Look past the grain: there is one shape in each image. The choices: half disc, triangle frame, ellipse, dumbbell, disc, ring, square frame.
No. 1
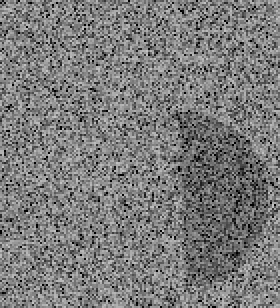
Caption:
dark half disc
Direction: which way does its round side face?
right
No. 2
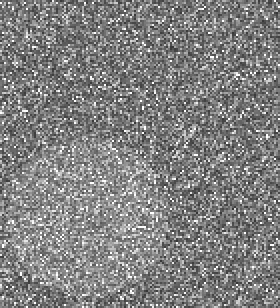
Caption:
light disc
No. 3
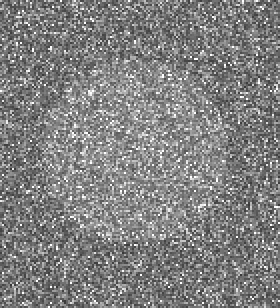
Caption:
light disc
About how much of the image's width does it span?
two thirds
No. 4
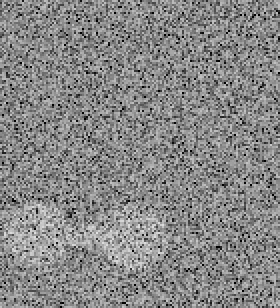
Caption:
light dumbbell
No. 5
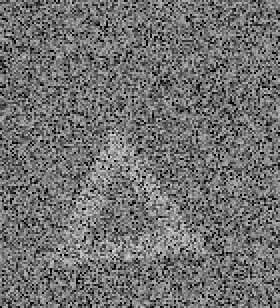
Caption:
light triangle frame
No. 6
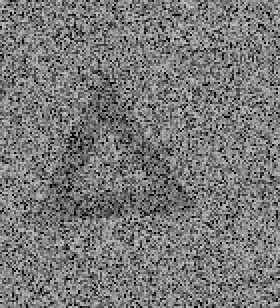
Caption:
dark triangle frame
